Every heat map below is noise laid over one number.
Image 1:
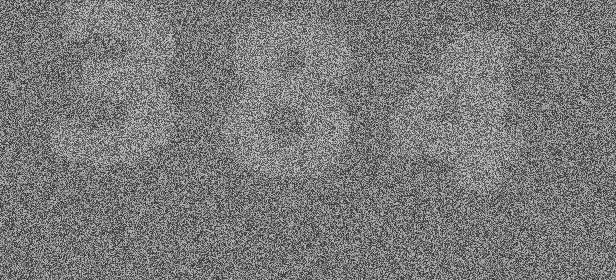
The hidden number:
384
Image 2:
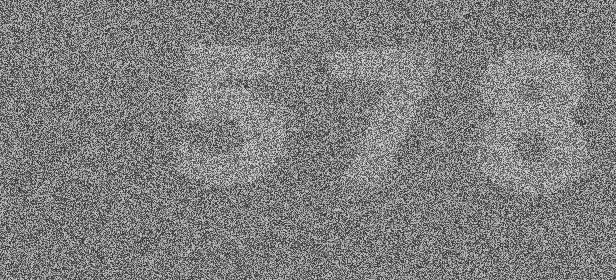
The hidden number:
578
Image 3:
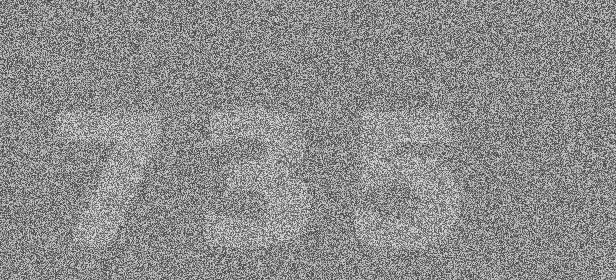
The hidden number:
735
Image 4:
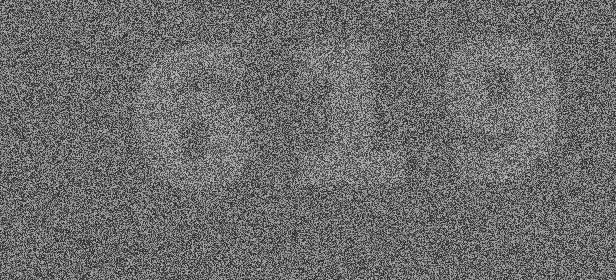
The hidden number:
619
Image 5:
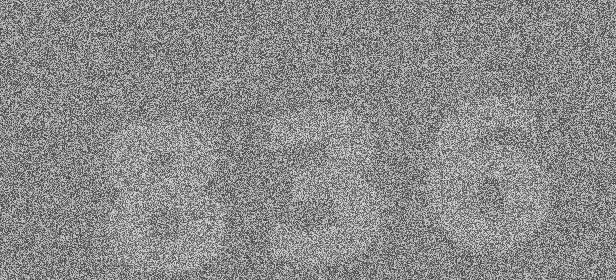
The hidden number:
836
